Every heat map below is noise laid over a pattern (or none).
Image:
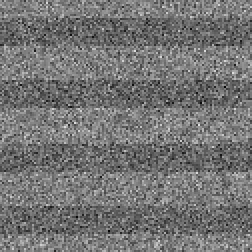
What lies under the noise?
horizontal stripes
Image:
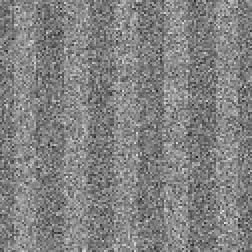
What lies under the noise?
vertical stripes
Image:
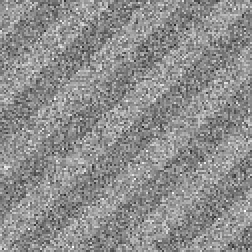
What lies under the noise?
diagonal stripes
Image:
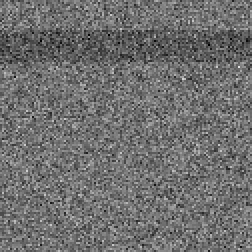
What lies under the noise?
one horizontal stripe
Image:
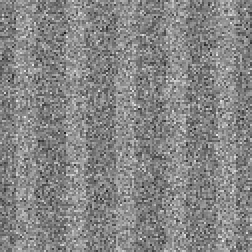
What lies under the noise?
vertical stripes
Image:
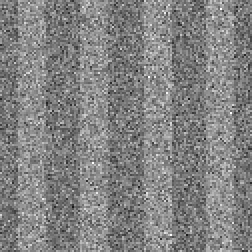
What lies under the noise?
vertical stripes
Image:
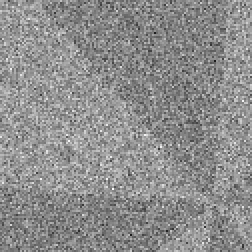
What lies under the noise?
spokes from one point
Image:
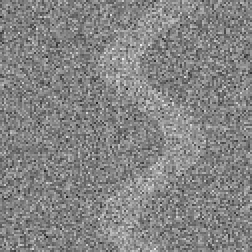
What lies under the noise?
a wavy band
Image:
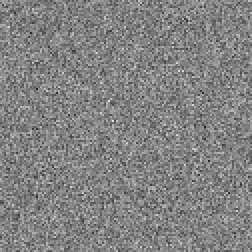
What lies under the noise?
only noise
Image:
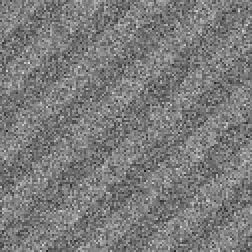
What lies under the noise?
diagonal stripes
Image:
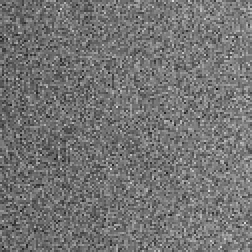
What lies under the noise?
a smooth slope
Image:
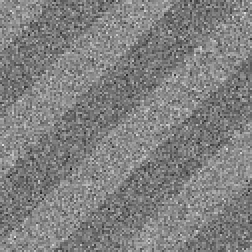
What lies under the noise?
diagonal stripes
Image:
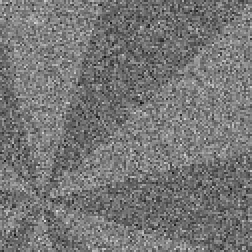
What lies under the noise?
spokes from one point
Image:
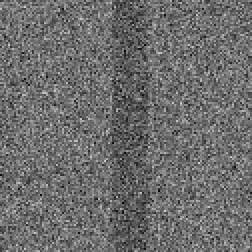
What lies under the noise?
one vertical stripe
